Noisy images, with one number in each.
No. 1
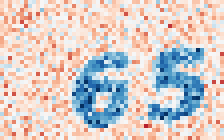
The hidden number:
65
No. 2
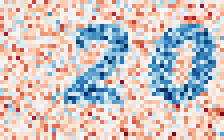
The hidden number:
20
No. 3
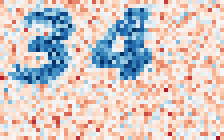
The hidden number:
34
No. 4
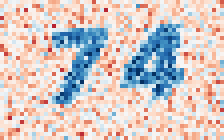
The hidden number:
74
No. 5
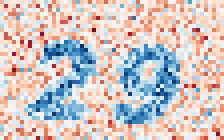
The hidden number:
29
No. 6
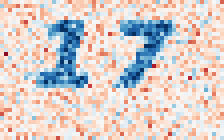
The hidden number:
17
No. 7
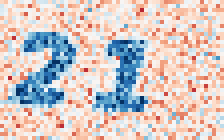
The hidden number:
21
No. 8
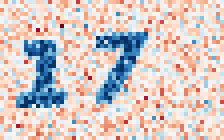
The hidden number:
17
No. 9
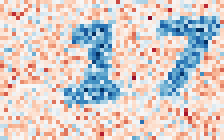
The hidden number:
17
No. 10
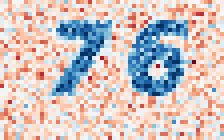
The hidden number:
76
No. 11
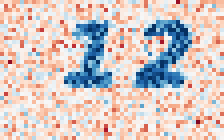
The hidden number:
12
